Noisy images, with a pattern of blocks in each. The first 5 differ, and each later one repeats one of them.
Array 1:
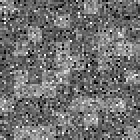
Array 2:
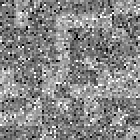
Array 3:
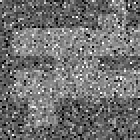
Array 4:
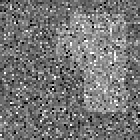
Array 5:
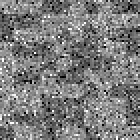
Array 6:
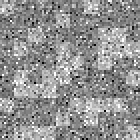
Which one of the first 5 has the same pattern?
1
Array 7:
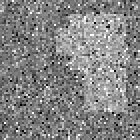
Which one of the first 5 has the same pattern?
4
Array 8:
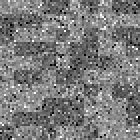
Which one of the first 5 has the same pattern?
5
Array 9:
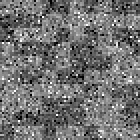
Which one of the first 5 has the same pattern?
5
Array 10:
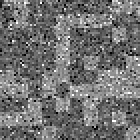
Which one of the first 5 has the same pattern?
2
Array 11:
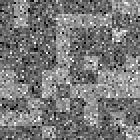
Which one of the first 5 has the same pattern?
2
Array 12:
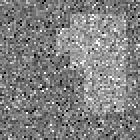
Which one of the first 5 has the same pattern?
4
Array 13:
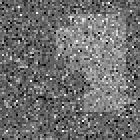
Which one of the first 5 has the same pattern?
4
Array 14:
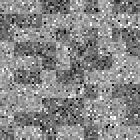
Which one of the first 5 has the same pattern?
5
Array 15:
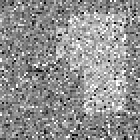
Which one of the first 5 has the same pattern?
4
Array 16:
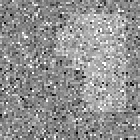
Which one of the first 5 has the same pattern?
4
